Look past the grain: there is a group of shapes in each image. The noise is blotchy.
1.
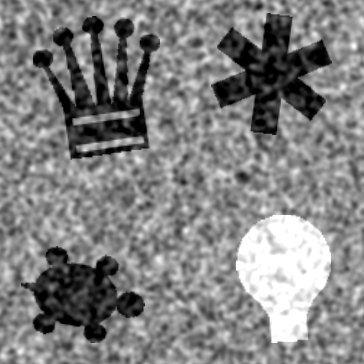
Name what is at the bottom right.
light bulb
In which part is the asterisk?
top right
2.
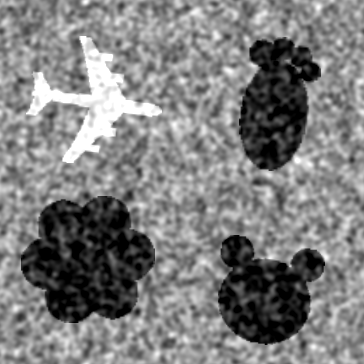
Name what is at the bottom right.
bear's head
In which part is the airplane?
top left
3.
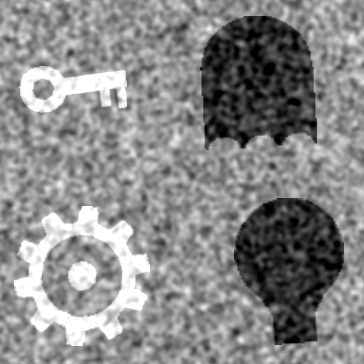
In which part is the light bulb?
bottom right
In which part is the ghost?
top right
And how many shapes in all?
4
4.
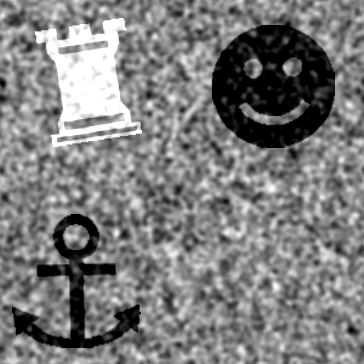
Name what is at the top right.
smiling face
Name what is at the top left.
chess rook
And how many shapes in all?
3
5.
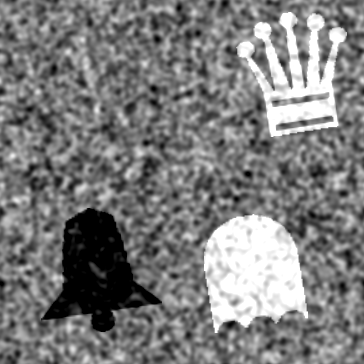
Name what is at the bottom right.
ghost
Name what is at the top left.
nothing
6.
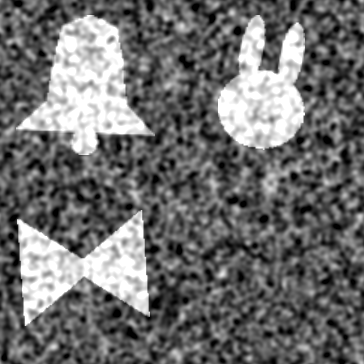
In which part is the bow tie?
bottom left
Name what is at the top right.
rabbit's head
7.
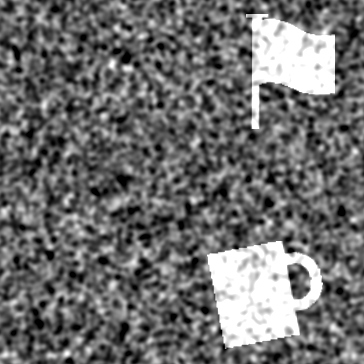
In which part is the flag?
top right
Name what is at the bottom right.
cup
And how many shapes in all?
2
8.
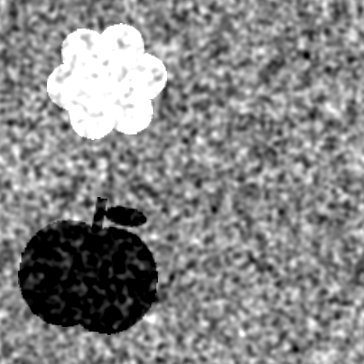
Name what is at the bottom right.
nothing
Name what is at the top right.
nothing
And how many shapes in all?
2
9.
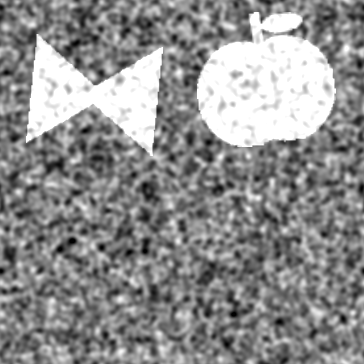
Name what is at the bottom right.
nothing
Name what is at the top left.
bow tie
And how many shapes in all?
2
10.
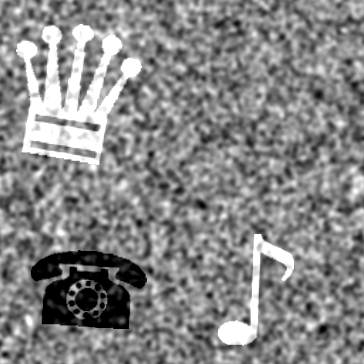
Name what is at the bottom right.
musical note
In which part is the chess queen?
top left
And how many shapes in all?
3
